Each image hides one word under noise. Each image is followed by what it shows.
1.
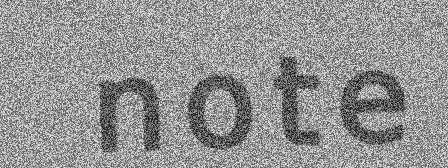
note
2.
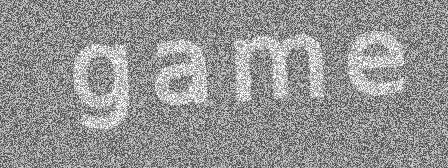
game
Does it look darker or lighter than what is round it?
lighter
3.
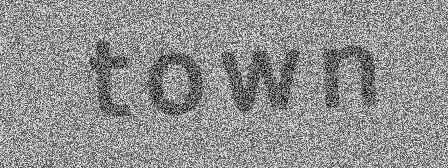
town
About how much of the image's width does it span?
two thirds
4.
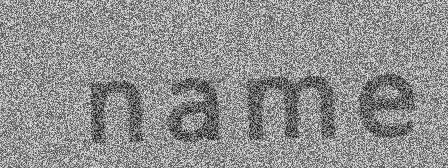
name
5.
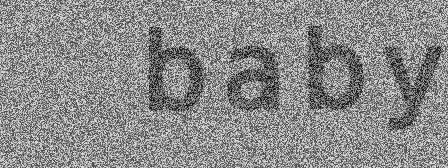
baby
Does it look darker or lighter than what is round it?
darker
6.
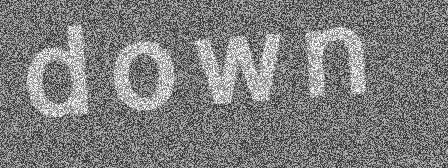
down
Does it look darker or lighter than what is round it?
lighter
